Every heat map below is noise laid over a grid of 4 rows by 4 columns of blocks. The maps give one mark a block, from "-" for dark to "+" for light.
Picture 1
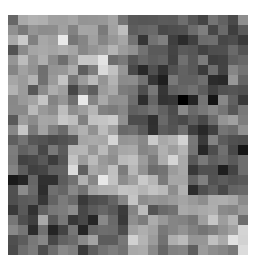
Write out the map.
+ + - -
+ + - -
- + + -
- - + +
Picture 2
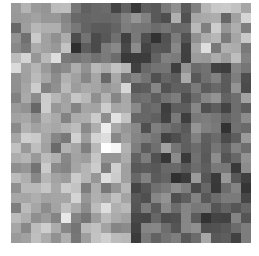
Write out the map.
+ - - +
+ + - -
+ + - -
+ + - -
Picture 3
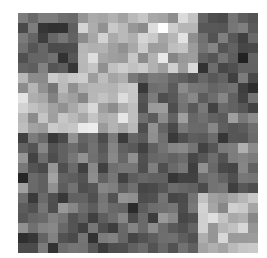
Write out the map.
- + + -
+ + - -
- - - -
- - - +
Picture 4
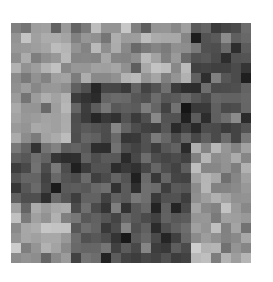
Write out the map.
+ + + -
+ - - -
- - - +
+ - - +
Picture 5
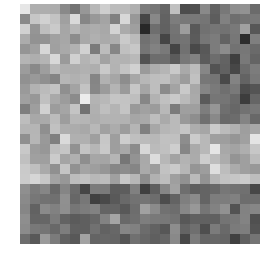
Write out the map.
+ + - -
+ + + -
+ + + +
- - - -
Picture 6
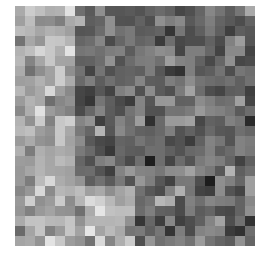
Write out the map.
+ - - -
+ - - -
+ - - -
+ + - -
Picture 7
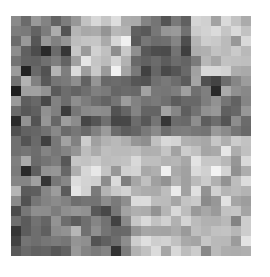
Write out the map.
- + - +
- - - -
- + + +
- - + +
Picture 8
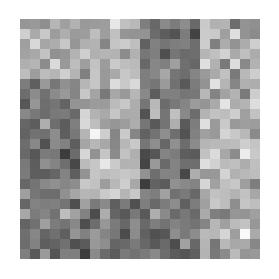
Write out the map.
+ + - +
- + - +
- + - +
- - - +
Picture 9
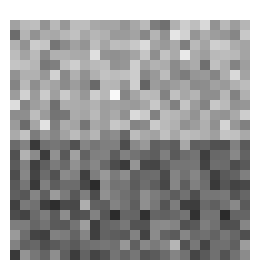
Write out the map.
+ + + +
+ + + +
- - - -
- - - -
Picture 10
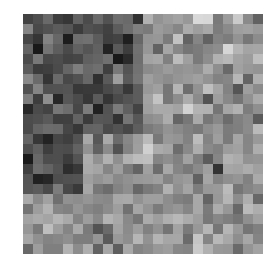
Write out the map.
- - + +
- - + +
- + + +
+ + + +
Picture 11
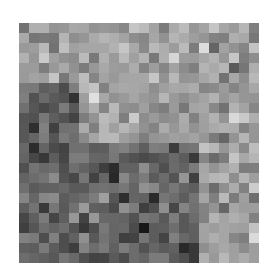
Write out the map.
+ + + +
- + + +
- - - +
- - - +
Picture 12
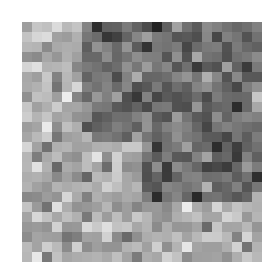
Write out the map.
+ - - -
+ - - -
+ + - -
+ + + +
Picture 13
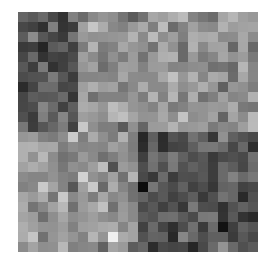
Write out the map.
- + + +
- + + +
+ + - -
+ + - -
